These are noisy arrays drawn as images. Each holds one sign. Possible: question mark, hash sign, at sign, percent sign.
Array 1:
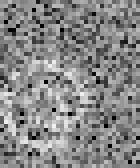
light at sign
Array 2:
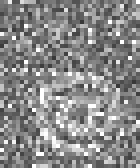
light at sign
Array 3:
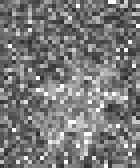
light hash sign
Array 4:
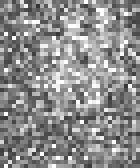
light hash sign
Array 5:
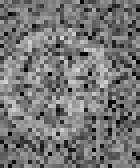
light at sign
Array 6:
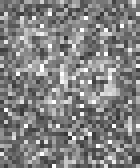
light percent sign
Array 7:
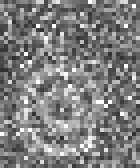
light at sign
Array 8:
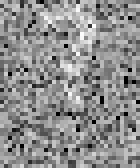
light question mark
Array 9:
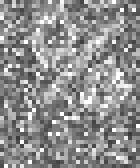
light percent sign
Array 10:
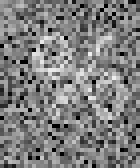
light percent sign
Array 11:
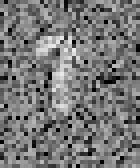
light question mark
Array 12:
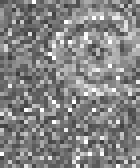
light at sign
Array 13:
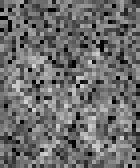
light percent sign
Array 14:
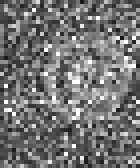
light at sign
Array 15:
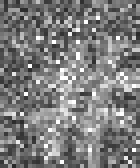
light hash sign
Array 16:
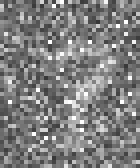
light question mark
